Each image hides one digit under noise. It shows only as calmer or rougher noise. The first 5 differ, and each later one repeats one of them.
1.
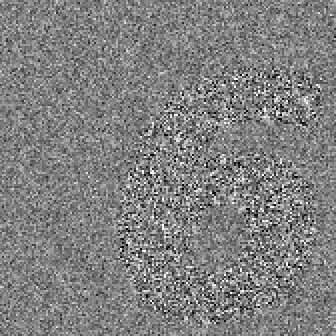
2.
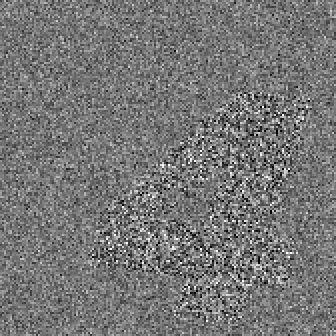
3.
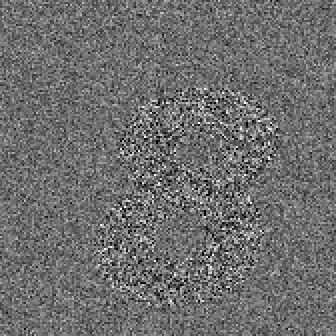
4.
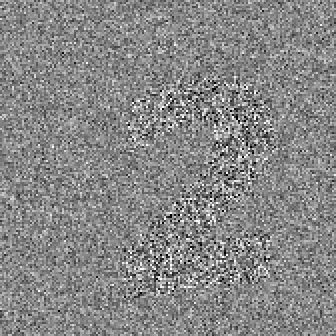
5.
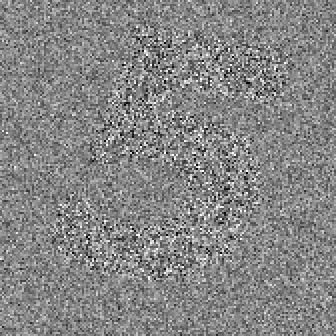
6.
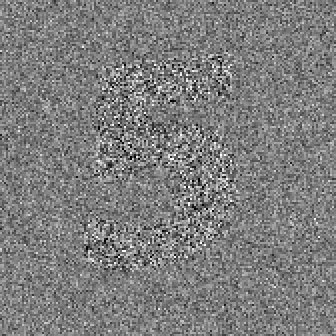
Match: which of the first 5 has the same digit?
5
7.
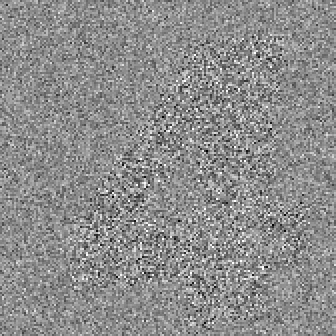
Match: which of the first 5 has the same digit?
2
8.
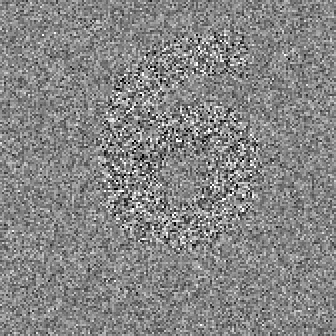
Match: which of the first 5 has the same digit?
1
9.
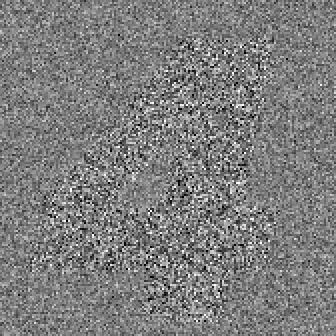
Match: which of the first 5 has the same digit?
2
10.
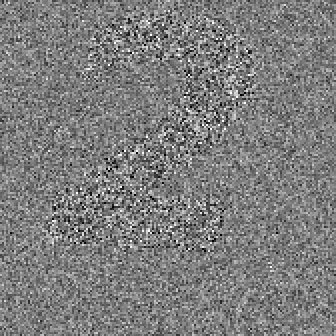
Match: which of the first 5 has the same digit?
4
